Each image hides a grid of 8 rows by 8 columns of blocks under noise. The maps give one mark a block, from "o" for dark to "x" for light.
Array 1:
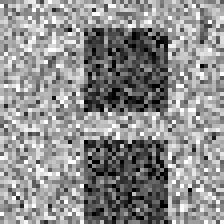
x x x x x x x x
x x x o o o x x
x x x o o o x x
x x x o o o x x
x x x x x x x x
x x x o o o x x
x x x o o o x x
x x x o o o x x
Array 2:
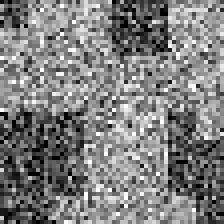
o x x x o o x x
x x x x o o x x
x x x x x x x x
x x x x x x x x
o o o x x x o x
o o o x x x o o
o o o x x x o o
o o x x x x x o
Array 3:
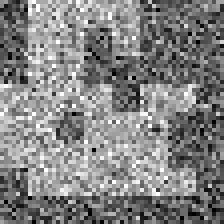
o x x x x o o o
o x x o x o o o
o x x o o o o o
x x x x o x x o
x x o x x x o o
x x x x x x o o
o x x x x x x o
o o o o o o o o
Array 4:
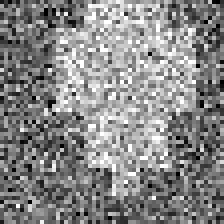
o o o x x x o o
o o x x x x x o
o o x x x x x o
o o x x x x x o
o o o x x x o o
o o o x x x o o
o o o o x o o o
o o o o o o o o
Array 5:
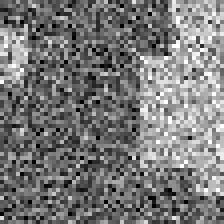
o o o o o o x x
x o o o o o x x
x o o o o x x x
o o o o o x x x
o o o o o x x x
o o o o o x x x
o o o o o o o x
o o o o o o o o
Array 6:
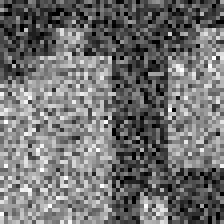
o o o o o o o o
o o x o o o o x
o x x x o o x x
x x x x o o x x
x x x x o o x x
x x x x o o x x
x x x x o o o o
x x x x o x o o
